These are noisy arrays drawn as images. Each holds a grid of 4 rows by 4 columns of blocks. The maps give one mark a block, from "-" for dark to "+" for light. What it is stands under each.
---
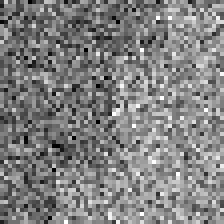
- - - +
- - + +
- - + +
- + + +
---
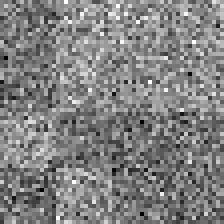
- + + +
- + + +
+ - - -
- + - -
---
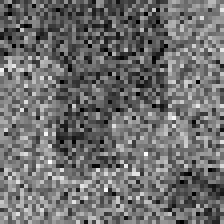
- - - +
+ - - +
+ - + +
+ + + -
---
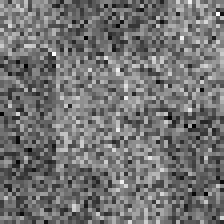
+ - - +
- + + +
- + + -
- - + -
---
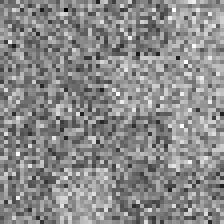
- - - +
- - + +
- - - +
- + - -
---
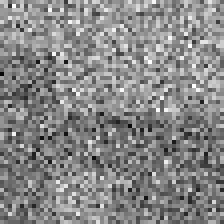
+ + + +
- + + +
- - - -
- + - -
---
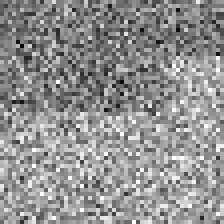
- - - -
- - - +
+ + + +
+ + + +
